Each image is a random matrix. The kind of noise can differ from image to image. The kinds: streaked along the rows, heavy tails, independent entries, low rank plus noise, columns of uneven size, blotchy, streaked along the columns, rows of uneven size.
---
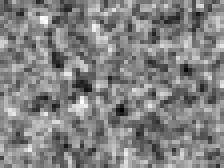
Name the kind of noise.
blotchy
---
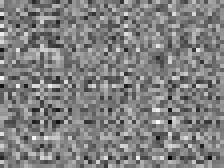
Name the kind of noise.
low rank plus noise
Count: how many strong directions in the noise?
two
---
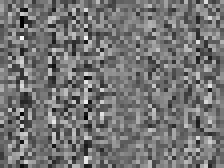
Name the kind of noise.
columns of uneven size
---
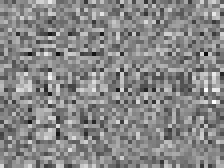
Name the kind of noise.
low rank plus noise
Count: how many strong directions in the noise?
two
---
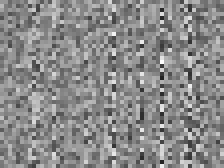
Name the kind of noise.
columns of uneven size
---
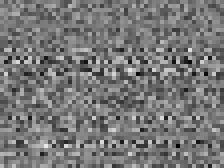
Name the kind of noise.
rows of uneven size
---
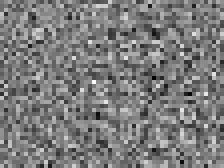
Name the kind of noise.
low rank plus noise
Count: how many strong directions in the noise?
three or four
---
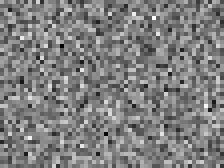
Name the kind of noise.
independent entries
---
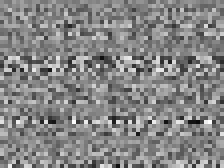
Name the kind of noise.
rows of uneven size
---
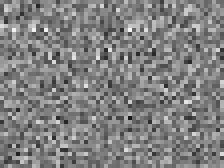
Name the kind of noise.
low rank plus noise
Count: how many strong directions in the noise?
five to eight
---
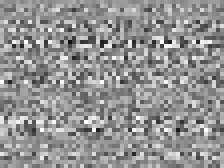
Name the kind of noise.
rows of uneven size
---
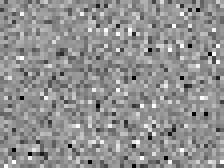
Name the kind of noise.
heavy tails
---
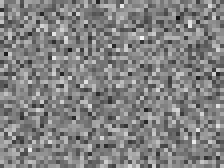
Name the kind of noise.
independent entries
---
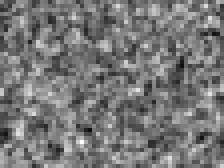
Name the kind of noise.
blotchy
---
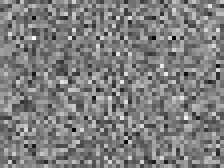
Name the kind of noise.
low rank plus noise
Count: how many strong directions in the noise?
five to eight
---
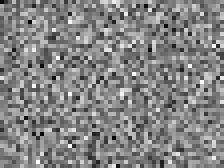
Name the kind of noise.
independent entries
